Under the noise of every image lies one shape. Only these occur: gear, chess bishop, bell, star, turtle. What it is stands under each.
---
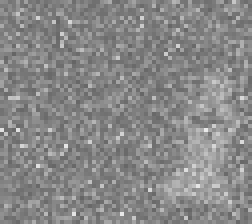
light chess bishop
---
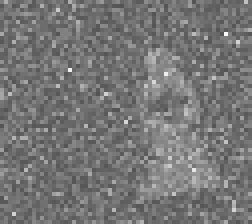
light chess bishop
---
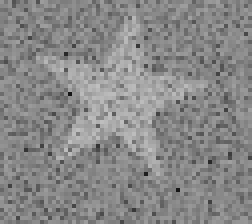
light star
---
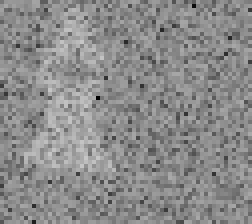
light chess bishop
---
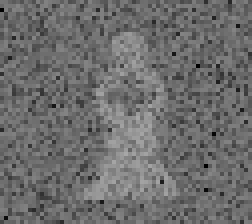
light chess bishop
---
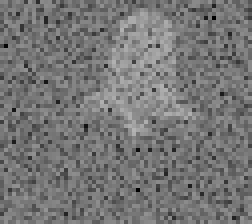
light bell
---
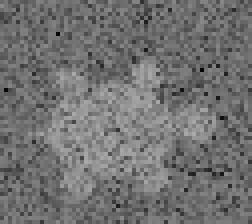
light turtle
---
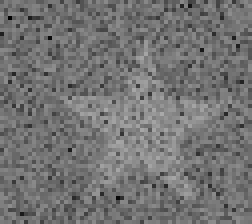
light star
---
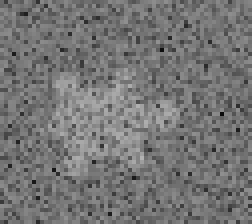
light turtle
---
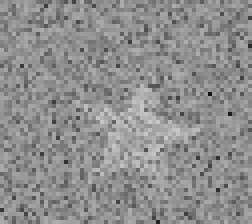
light star
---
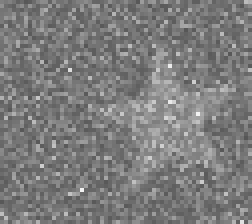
light star
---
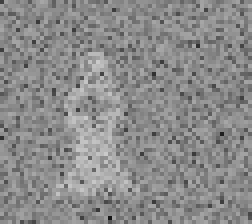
light chess bishop
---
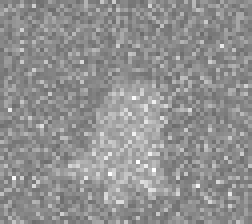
light bell
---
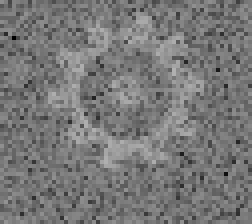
light gear
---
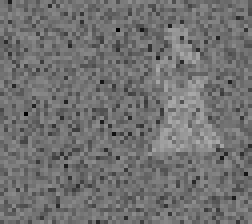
light chess bishop
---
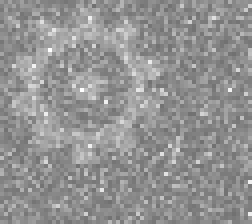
light gear
